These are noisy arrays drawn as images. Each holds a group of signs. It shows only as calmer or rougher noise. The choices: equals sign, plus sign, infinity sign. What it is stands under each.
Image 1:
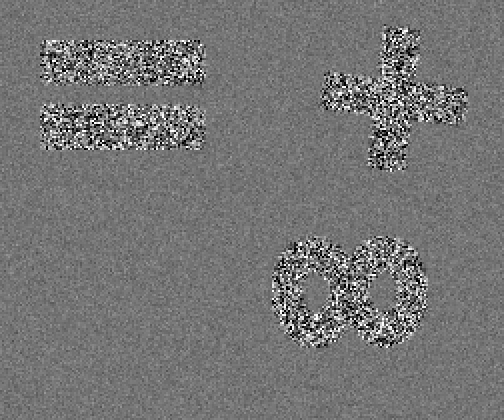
top left: equals sign; top right: plus sign; bottom right: infinity sign
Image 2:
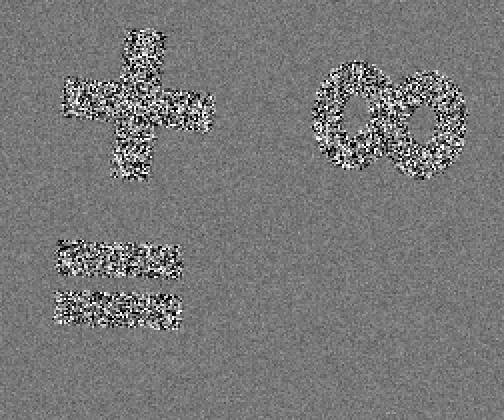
top left: plus sign; top right: infinity sign; bottom left: equals sign
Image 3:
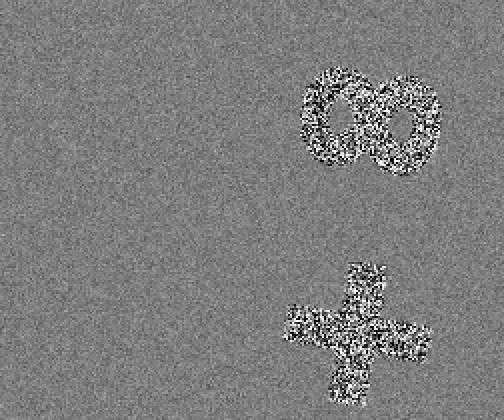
top right: infinity sign; bottom right: plus sign
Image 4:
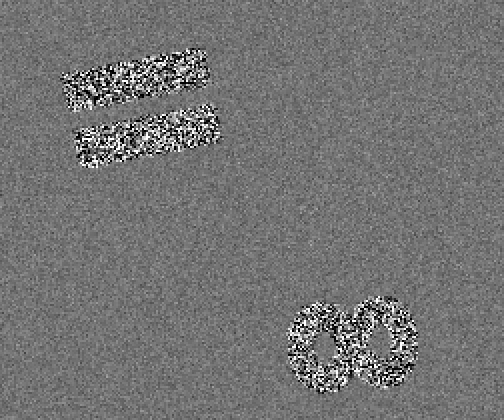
top left: equals sign; bottom right: infinity sign
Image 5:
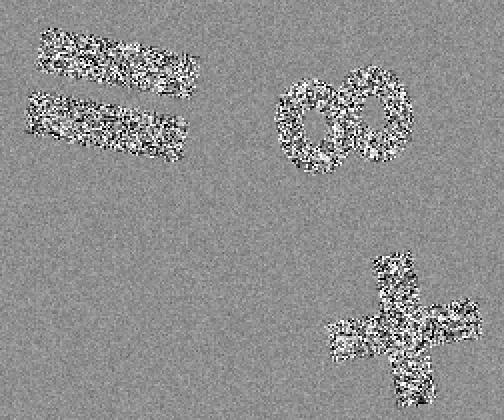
top left: equals sign; top right: infinity sign; bottom right: plus sign
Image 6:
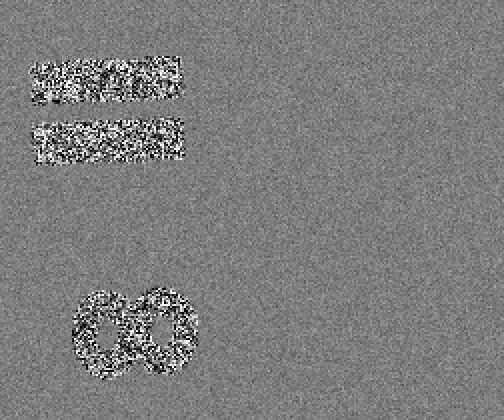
top left: equals sign; bottom left: infinity sign
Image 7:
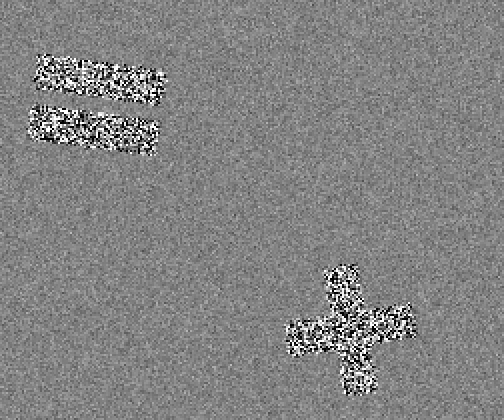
top left: equals sign; bottom right: plus sign
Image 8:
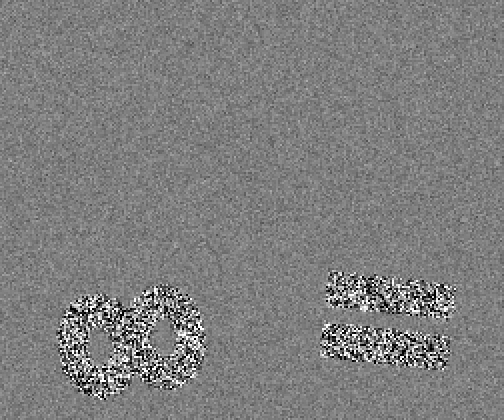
bottom left: infinity sign; bottom right: equals sign
